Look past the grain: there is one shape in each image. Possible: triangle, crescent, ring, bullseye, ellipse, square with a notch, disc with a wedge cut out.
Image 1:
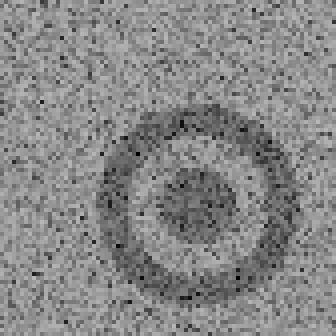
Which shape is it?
bullseye
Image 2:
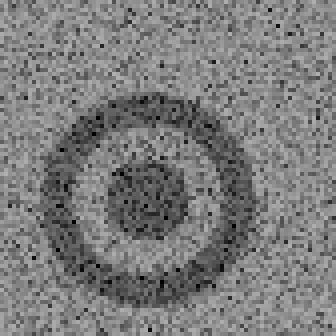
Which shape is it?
bullseye
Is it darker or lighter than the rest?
darker
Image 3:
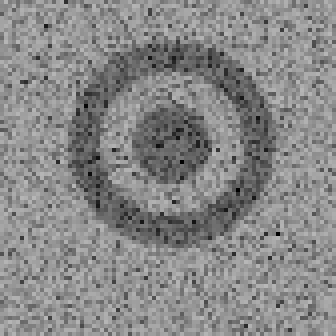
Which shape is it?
bullseye
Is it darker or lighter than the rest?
darker
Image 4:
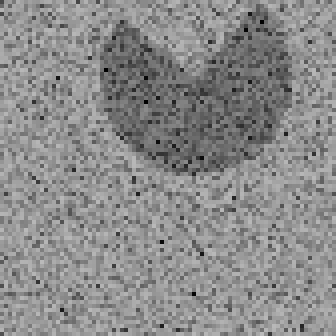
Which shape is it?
disc with a wedge cut out
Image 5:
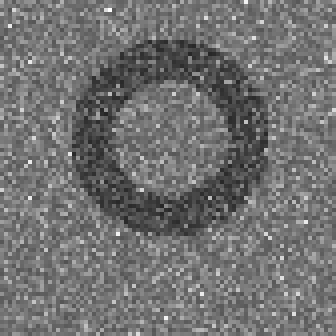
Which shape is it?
ring
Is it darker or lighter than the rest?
darker
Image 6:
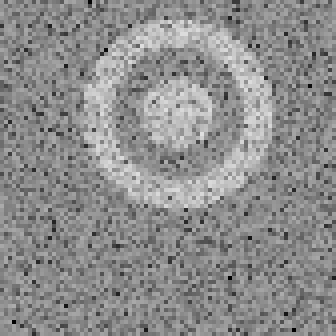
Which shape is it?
bullseye
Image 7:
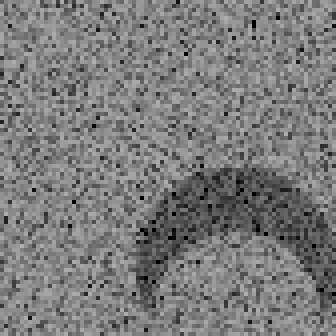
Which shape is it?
crescent
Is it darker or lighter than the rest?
darker
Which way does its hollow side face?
down
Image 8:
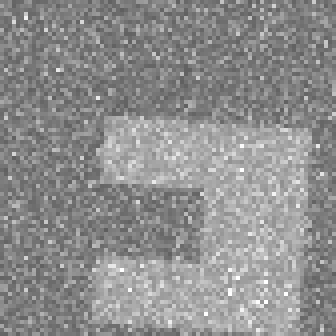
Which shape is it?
square with a notch
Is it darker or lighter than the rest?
lighter
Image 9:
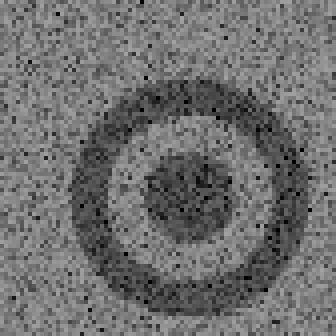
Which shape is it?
bullseye
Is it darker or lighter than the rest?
darker
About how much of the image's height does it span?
two thirds
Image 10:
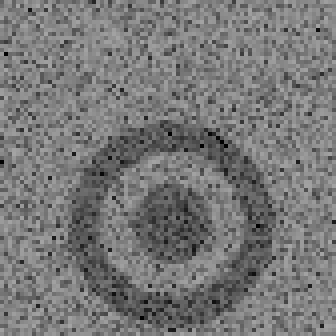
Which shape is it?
bullseye
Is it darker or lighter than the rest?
darker
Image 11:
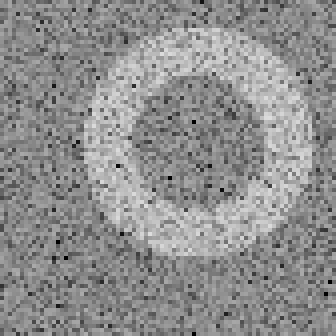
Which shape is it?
ring
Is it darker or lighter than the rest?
lighter
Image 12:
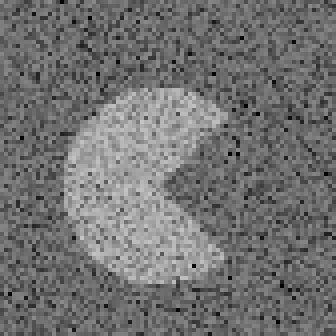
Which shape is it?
disc with a wedge cut out
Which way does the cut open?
right
